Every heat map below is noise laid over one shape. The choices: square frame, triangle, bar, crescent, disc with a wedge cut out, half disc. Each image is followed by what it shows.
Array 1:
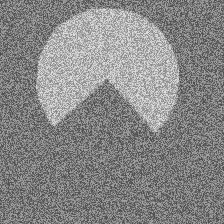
disc with a wedge cut out
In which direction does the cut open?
down
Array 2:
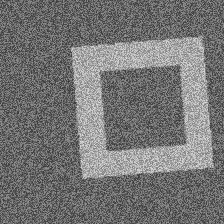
square frame
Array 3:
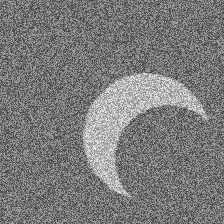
crescent
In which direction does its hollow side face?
down and right
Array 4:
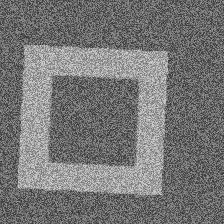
square frame
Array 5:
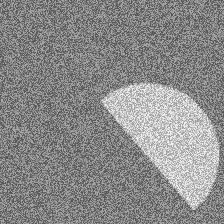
half disc
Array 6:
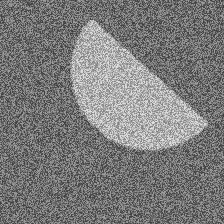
half disc
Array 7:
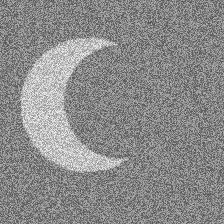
crescent
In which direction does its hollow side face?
right
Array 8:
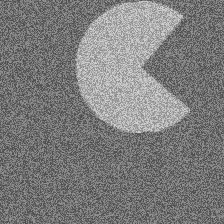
disc with a wedge cut out
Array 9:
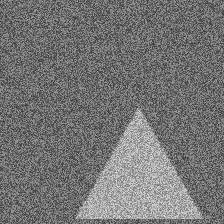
triangle
